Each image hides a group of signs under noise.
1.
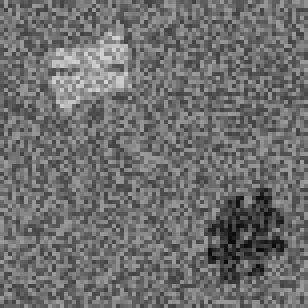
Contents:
top left: light not-equal sign; bottom right: dark hash sign
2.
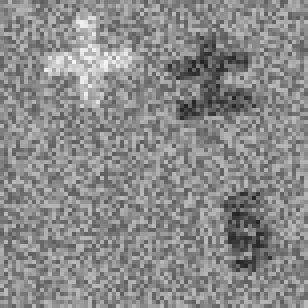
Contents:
top left: light plus sign; top right: dark plus-minus sign; bottom right: dark section sign
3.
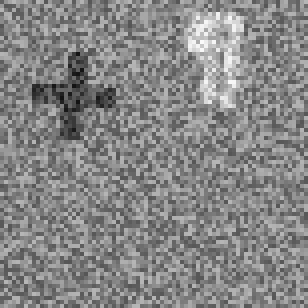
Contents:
top left: dark plus sign; top right: light pilcrow
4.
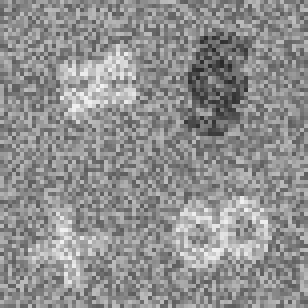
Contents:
top left: light not-equal sign; top right: dark section sign; bottom left: light plus sign; bottom right: light infinity sign
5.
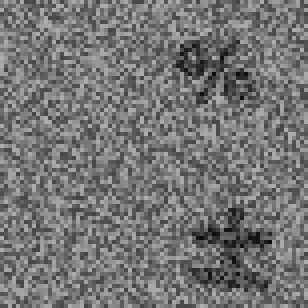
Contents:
top right: dark percent sign; bottom right: dark plus-minus sign
